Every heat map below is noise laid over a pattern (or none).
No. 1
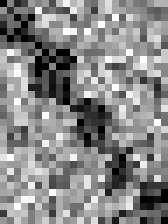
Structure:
blocks along the diagonal
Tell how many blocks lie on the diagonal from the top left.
5
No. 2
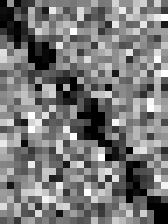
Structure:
blocks along the diagonal
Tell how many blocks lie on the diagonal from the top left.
7
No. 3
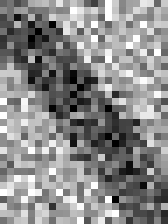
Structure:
a diagonal band
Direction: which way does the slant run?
top left to bottom right
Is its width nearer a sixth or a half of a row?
a half
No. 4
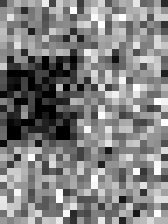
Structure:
one block
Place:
middle left
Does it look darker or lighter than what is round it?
darker
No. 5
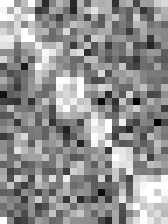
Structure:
blocks along the diagonal
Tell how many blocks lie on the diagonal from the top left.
6
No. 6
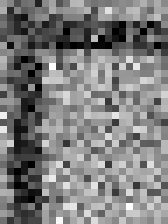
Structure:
bands of rows crossing bands of columns
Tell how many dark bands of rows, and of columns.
1 and 1
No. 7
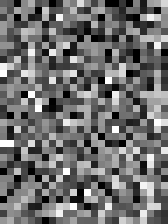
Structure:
only noise
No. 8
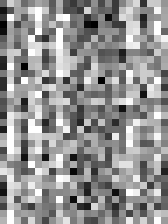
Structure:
bands of columns
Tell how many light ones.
5
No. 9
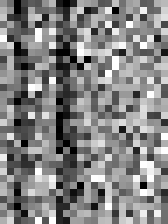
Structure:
bands of columns
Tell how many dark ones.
2
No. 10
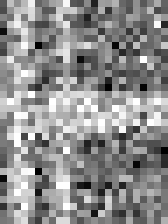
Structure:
bands of rows crossing bands of columns
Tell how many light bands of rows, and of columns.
1 and 2
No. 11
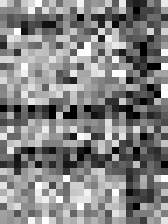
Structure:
bands of rows crossing bands of columns
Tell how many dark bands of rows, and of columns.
3 and 1
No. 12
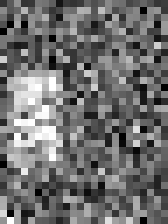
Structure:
one block
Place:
middle left
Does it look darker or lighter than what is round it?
lighter
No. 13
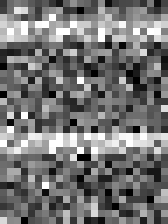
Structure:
bands of rows
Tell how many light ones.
2
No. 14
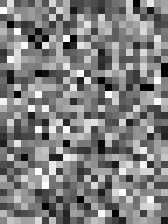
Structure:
only noise
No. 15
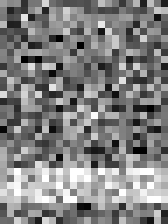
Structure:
one band of rows
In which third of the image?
bottom
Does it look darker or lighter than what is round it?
lighter
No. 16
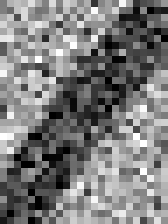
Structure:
a diagonal band
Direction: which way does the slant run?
bottom left to top right
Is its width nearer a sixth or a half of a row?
a half
